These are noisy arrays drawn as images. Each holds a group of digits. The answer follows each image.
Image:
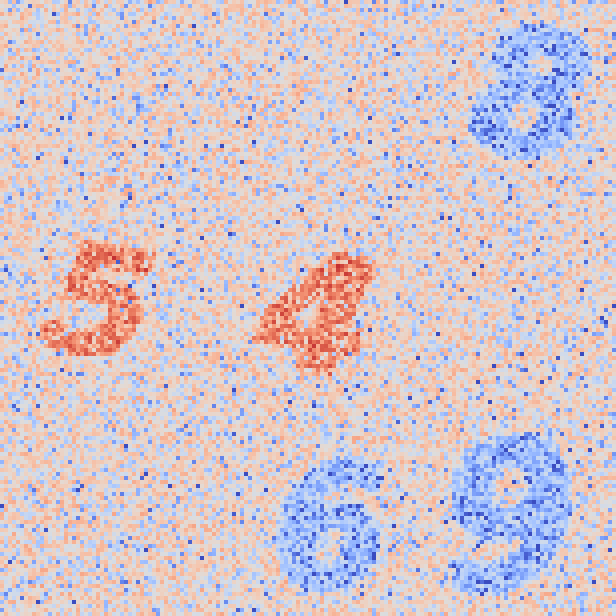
top right: blue 8; middle left: red 5; centre: red 4; bottom middle: blue 6; bottom right: blue 9
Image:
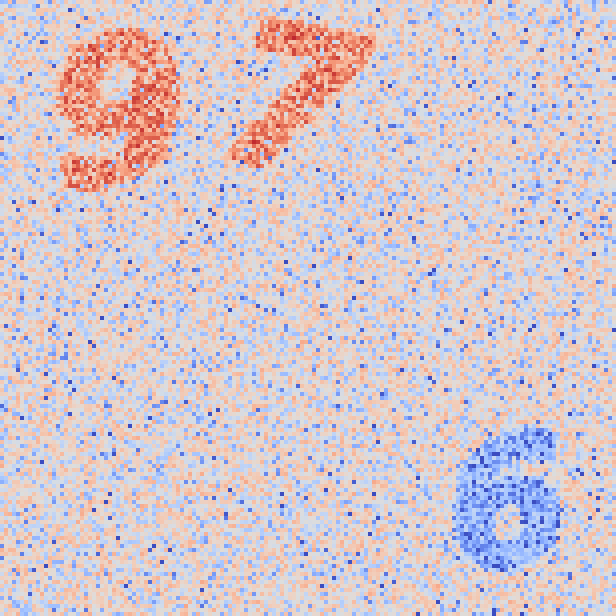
top left: red 9; top middle: red 7; bottom right: blue 6
